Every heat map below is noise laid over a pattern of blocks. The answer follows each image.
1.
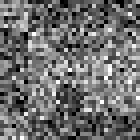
top and bottom mirror each other
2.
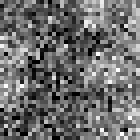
top and bottom mirror each other
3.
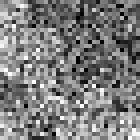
mirrored about the diagonal from the bottom left
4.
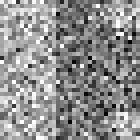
top and bottom mirror each other
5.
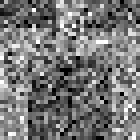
left and right mirror each other
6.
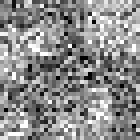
mirrored about the diagonal from the bottom left
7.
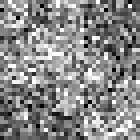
mirrored about the diagonal from the top left
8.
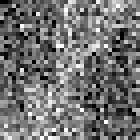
the same after a half turn
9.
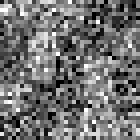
the same after a half turn
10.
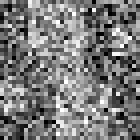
the same after a half turn
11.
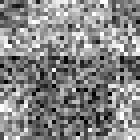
left and right mirror each other
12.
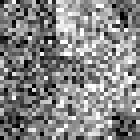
top and bottom mirror each other
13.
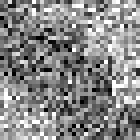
mirrored about the diagonal from the bottom left
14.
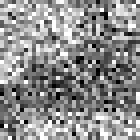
no symmetry
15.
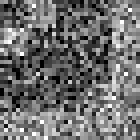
mirrored about the diagonal from the top left
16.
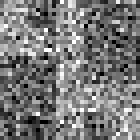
the same after a half turn
